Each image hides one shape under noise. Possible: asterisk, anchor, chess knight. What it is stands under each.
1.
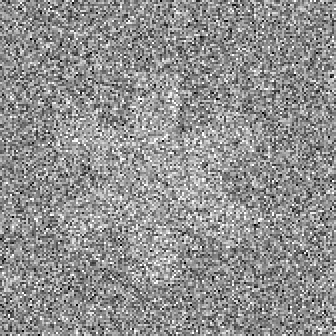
asterisk
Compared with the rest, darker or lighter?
lighter
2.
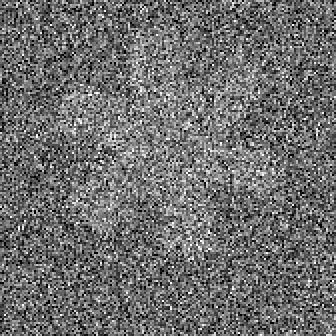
asterisk
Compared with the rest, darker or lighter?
lighter
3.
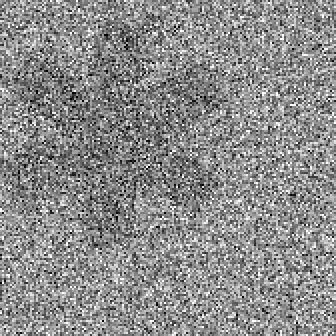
asterisk
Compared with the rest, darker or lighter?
darker
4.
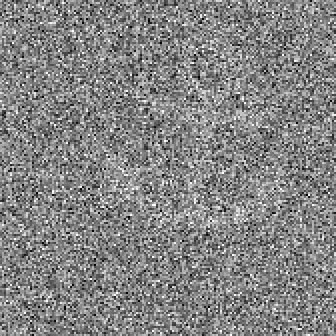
anchor
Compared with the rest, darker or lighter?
lighter
